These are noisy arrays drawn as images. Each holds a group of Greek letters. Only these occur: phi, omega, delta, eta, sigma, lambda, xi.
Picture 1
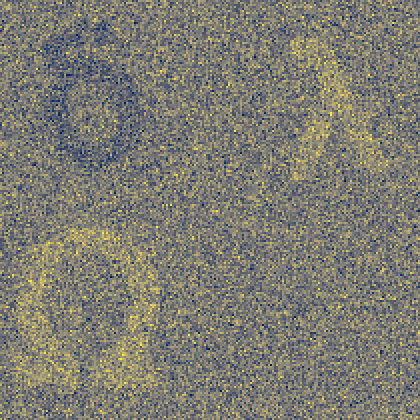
top left: dark delta; top right: light lambda; bottom left: light omega
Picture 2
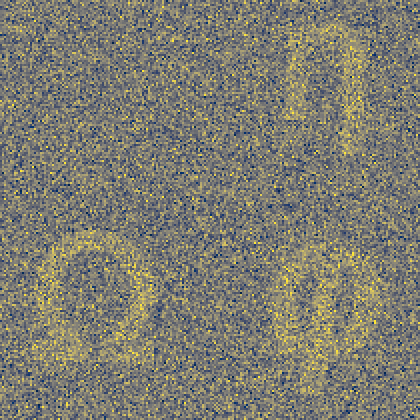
top right: light eta; bottom left: light omega; bottom right: light phi
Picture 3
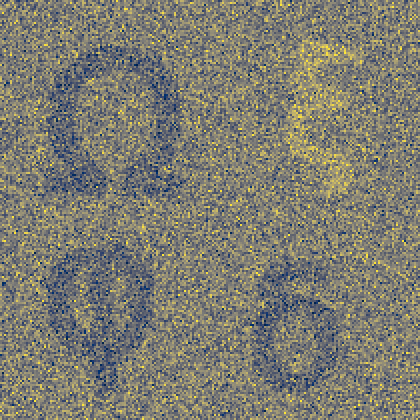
top left: dark omega; top right: light xi; bottom left: dark phi; bottom right: dark delta
